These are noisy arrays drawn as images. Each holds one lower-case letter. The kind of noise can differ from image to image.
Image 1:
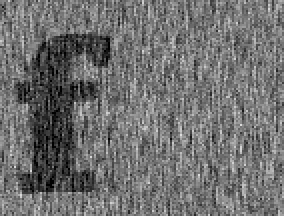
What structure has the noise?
streaked along the columns
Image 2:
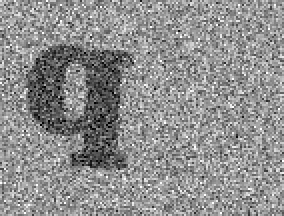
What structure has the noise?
independent entries
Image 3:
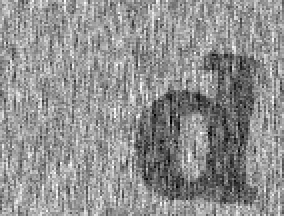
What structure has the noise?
streaked along the columns
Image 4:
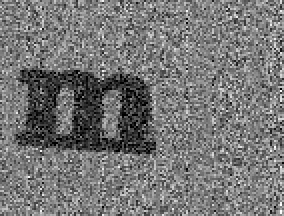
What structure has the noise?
columns of uneven size
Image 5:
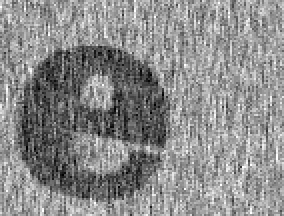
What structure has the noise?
streaked along the columns
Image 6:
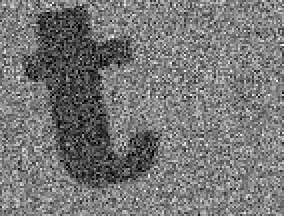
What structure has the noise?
low rank plus noise
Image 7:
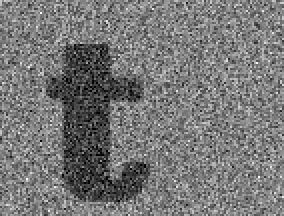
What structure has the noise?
independent entries
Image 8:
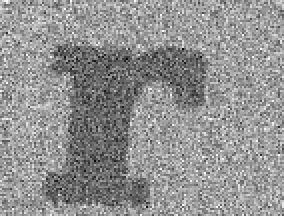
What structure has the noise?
low rank plus noise
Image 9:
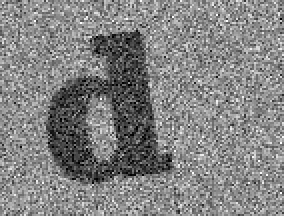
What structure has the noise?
low rank plus noise
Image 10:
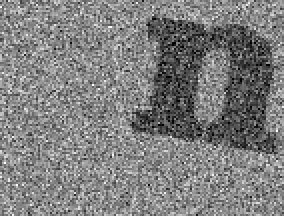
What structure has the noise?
independent entries
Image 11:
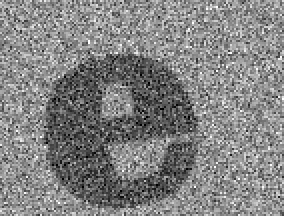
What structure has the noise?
independent entries
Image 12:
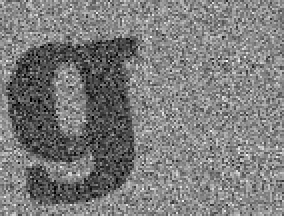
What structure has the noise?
low rank plus noise
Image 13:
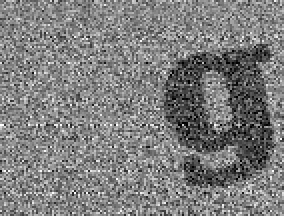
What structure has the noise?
rows of uneven size
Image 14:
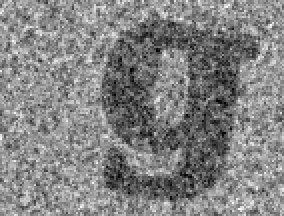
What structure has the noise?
blotchy
